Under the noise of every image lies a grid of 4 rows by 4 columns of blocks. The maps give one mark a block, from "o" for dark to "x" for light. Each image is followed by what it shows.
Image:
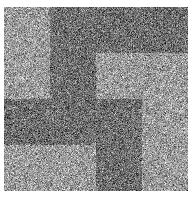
x o o o
x o x x
o o o x
x x o x
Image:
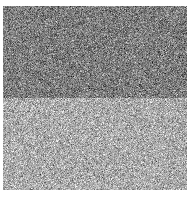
o o o o
o o o o
x x x x
x x x x
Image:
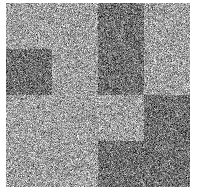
x x o x
o x o x
x x x o
x x o o
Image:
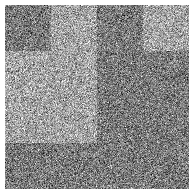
o x o x
x x o o
x x o o
o o o o
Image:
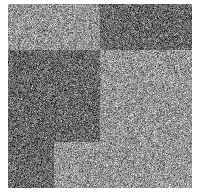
x x o o
o o x x
o o x x
o x x x
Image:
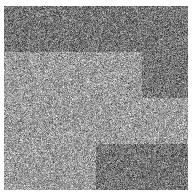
o o o o
x x x o
x x x x
x x o o
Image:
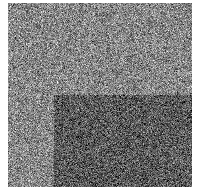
x x x x
x x x x
x o o o
x o o o
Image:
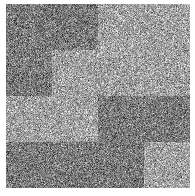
o o x x
o x x x
x x o o
o o o x
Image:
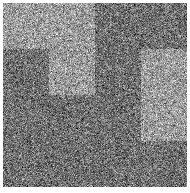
x x o o
o x o x
o o o x
o o o o
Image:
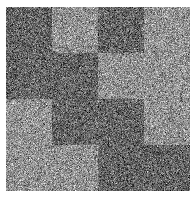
o x o x
o o x x
x o o x
x x o o
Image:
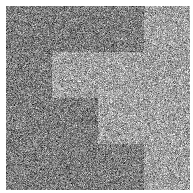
o o o x
o x x x
o o x x
o o o x
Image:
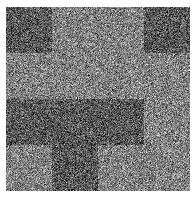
o x x o
x x x x
o o o x
x o x x
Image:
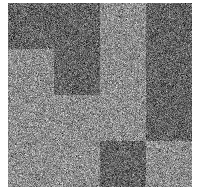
o o x o
x o x o
x x x o
x x o x
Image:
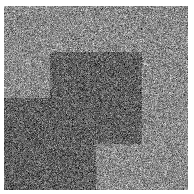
x x x x
x o o x
o o o x
o o x x
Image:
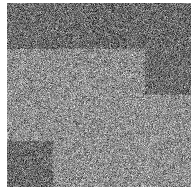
o o o o
x x x o
x x x x
o x x x
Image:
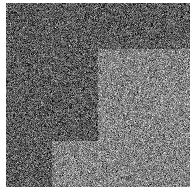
o o o o
o o x x
o o x x
o x x x
